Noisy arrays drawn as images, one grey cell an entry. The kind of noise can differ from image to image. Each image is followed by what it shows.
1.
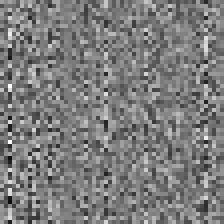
columns of uneven size
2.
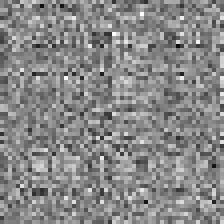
low rank plus noise
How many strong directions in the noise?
two
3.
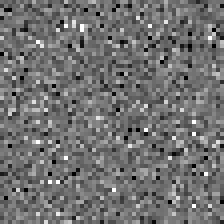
heavy tails
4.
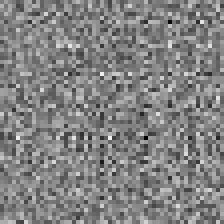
low rank plus noise
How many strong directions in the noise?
three or four
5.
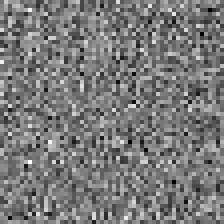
low rank plus noise
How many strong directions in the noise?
five to eight
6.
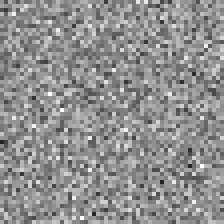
independent entries
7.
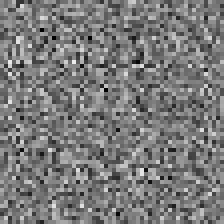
low rank plus noise
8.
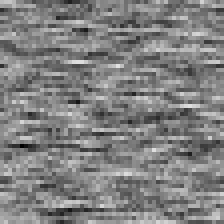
streaked along the rows
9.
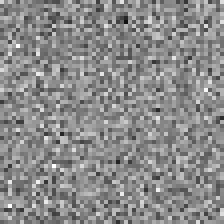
low rank plus noise
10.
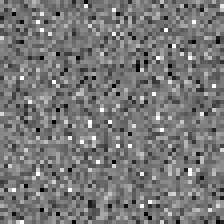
heavy tails
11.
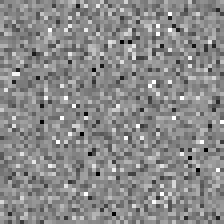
heavy tails
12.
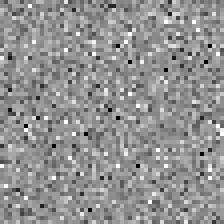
heavy tails
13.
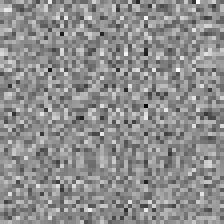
low rank plus noise
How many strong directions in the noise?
two
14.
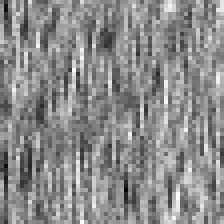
streaked along the columns
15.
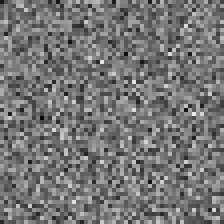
independent entries
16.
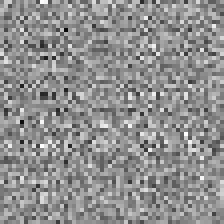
low rank plus noise
